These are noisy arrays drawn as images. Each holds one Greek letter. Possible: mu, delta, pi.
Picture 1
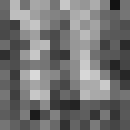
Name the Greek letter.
pi
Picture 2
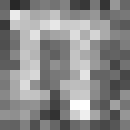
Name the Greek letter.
pi
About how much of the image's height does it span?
nearly all
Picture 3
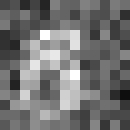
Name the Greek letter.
delta
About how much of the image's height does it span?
two thirds
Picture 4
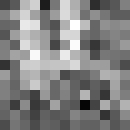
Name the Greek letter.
mu
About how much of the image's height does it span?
two thirds
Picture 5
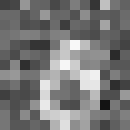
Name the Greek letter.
delta
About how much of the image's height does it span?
two thirds
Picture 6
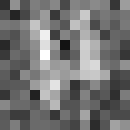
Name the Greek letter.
mu
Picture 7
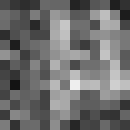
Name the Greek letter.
mu
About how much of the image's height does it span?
nearly all
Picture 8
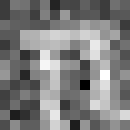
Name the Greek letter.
pi
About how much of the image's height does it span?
nearly all
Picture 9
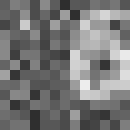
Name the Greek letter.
delta
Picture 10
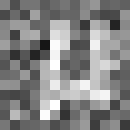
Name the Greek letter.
mu
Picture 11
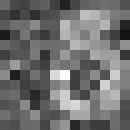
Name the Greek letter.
delta
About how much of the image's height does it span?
nearly all
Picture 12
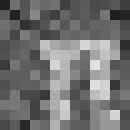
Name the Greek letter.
pi
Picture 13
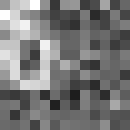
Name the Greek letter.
delta
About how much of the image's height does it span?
two thirds
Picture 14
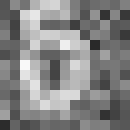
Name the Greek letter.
delta
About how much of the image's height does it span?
nearly all
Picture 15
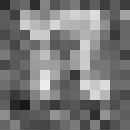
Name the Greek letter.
pi
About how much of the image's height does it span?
two thirds
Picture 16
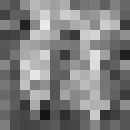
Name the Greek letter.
pi
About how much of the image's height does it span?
nearly all
